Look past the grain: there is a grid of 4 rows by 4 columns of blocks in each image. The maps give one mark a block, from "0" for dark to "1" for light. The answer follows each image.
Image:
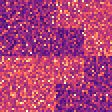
0 0 1 1
0 0 0 1
1 1 1 0
1 1 0 0
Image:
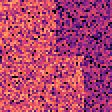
1 1 0 0
1 1 0 0
1 1 1 0
1 1 1 0
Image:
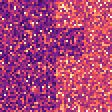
0 0 1 1
0 0 0 1
0 0 1 1
0 0 1 1
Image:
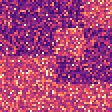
0 0 0 1
0 0 1 0
1 1 0 0
1 1 1 1
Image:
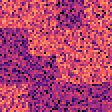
1 1 0 1
0 1 1 1
0 0 1 1
1 0 0 0
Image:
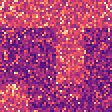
1 1 1 1
0 0 1 0
0 0 1 0
1 0 0 0
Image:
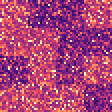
1 0 0 1
1 1 0 0
0 1 0 1
1 1 1 0
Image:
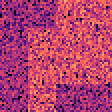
0 0 1 1
0 1 1 1
0 1 1 1
0 1 0 0
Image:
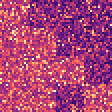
1 0 0 0
1 1 0 0
1 1 1 0
1 1 0 1
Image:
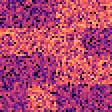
0 0 1 1
1 1 1 0
0 0 1 1
0 1 0 0
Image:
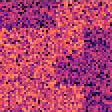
0 0 1 1
1 1 1 0
1 1 0 0
1 1 1 0
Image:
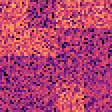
1 0 1 1
1 1 0 0
0 0 0 0
0 0 1 0
